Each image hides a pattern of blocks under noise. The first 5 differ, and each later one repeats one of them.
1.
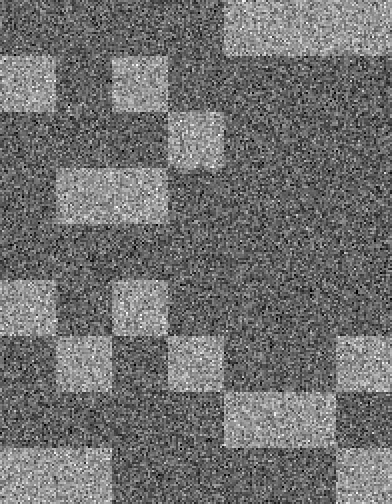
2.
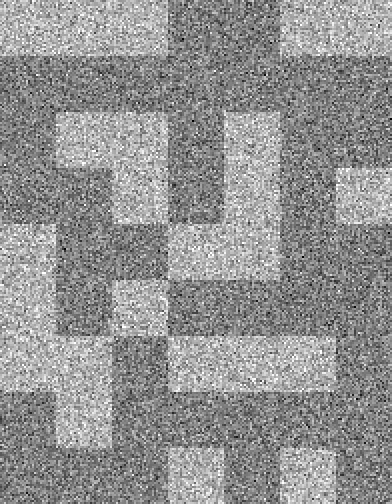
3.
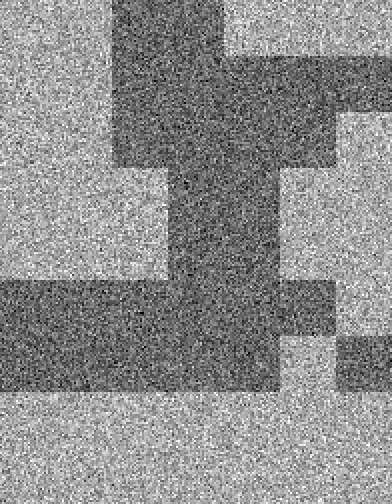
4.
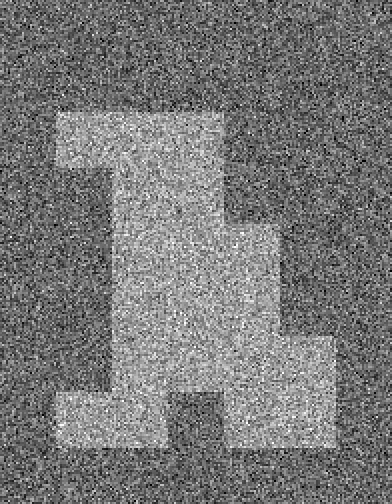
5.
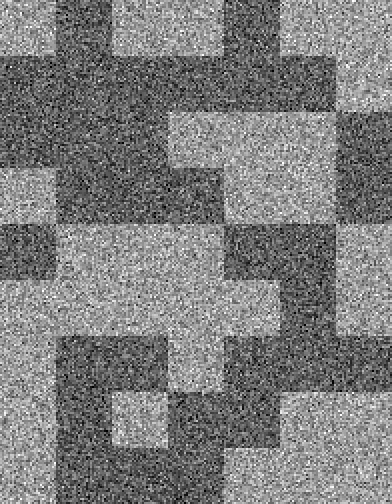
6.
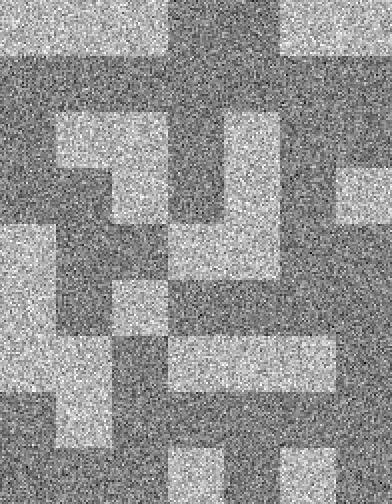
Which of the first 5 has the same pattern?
2
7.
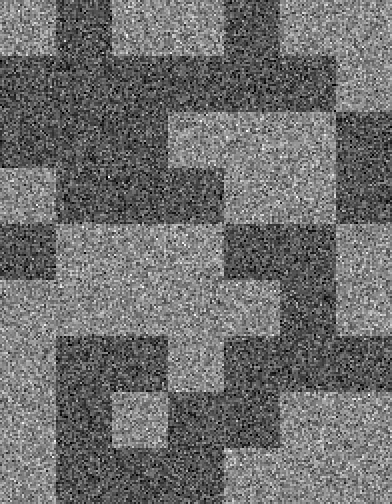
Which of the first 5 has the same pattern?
5
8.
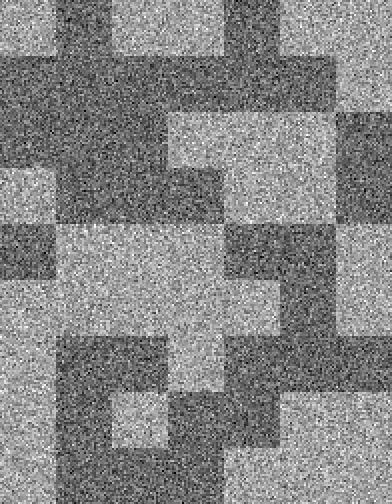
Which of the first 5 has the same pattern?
5
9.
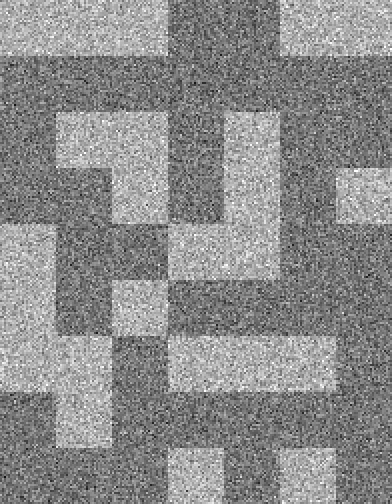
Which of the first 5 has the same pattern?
2
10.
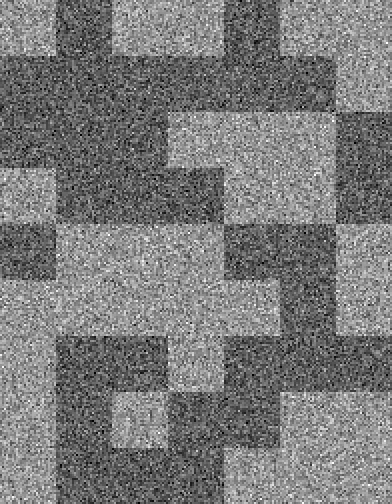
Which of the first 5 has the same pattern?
5
